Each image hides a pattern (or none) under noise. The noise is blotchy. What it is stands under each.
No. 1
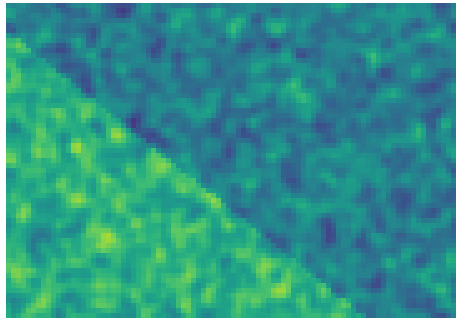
a sharp edge
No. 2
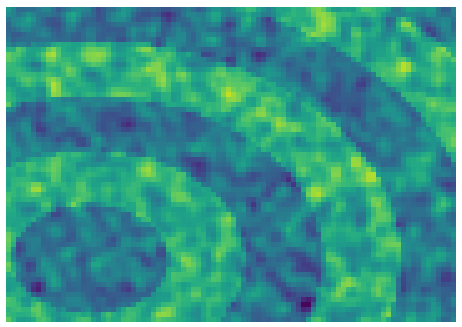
rings round one point
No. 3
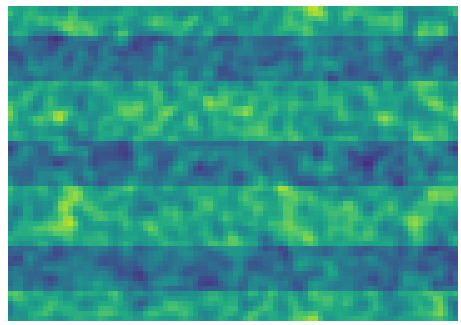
horizontal stripes
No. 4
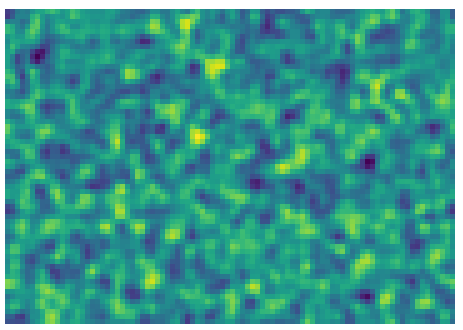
only noise
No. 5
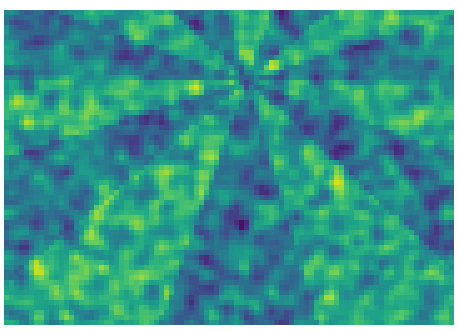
spokes from one point
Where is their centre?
top middle
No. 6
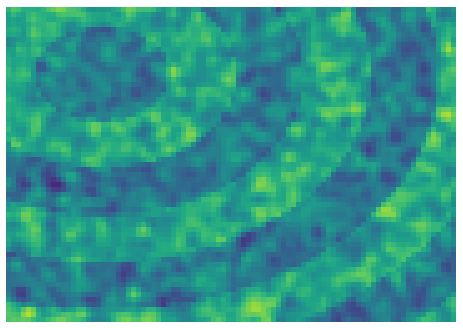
rings round one point
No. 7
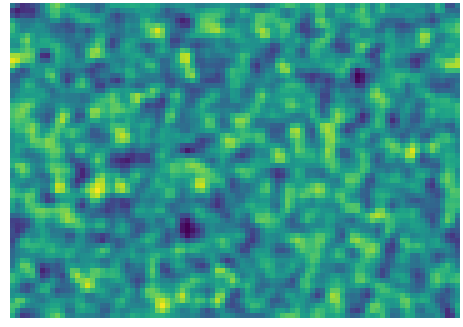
only noise
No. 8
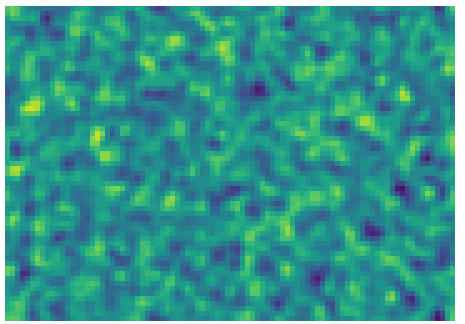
only noise
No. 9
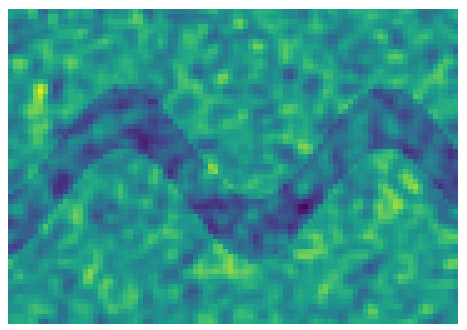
a wavy band
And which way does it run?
left to right
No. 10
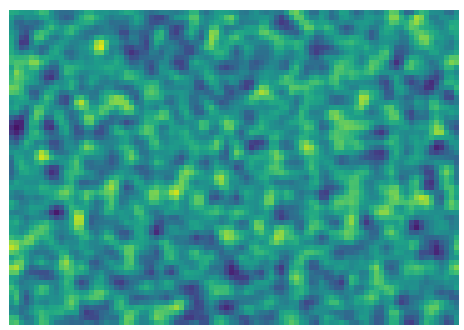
only noise
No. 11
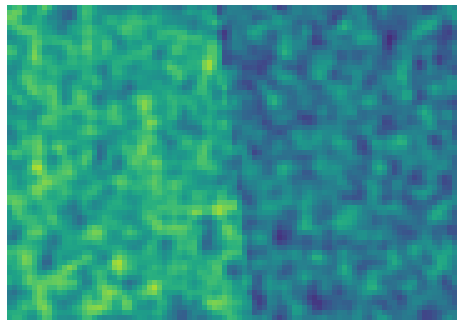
a sharp edge
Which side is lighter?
left
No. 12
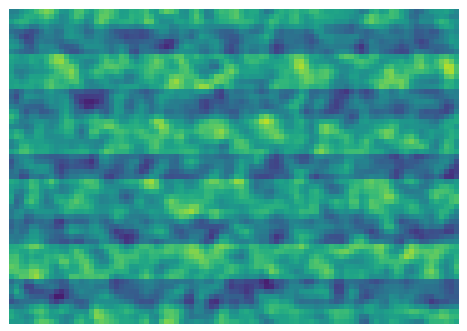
horizontal stripes
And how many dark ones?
5
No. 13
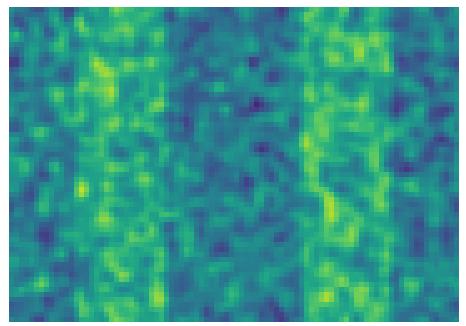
vertical stripes
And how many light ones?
2
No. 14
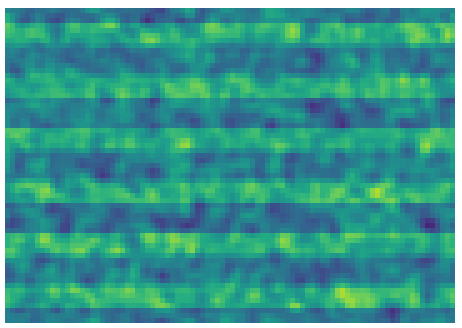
horizontal stripes
